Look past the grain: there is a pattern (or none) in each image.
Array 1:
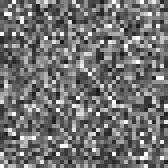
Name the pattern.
only noise
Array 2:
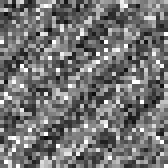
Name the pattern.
diagonal stripes
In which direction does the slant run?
bottom left to top right
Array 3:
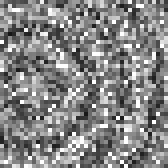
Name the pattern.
rings round one point
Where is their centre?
middle left
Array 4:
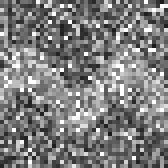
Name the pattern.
a wavy band
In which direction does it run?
left to right
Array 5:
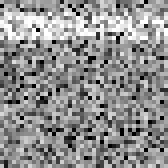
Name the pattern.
one horizontal stripe
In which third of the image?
top
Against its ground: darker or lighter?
lighter
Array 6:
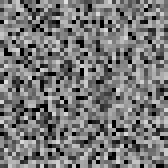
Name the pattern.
only noise
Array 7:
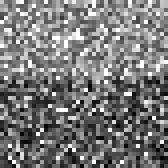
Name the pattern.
a sharp edge
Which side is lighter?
top
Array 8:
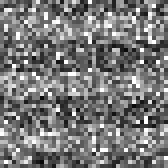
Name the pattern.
horizontal stripes
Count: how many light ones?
3
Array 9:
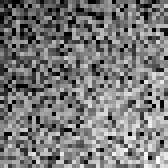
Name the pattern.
a smooth slope
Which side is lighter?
bottom right
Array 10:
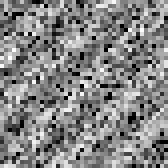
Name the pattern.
diagonal stripes
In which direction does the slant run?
bottom left to top right
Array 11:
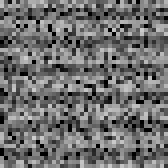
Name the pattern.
horizontal stripes
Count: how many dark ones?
6
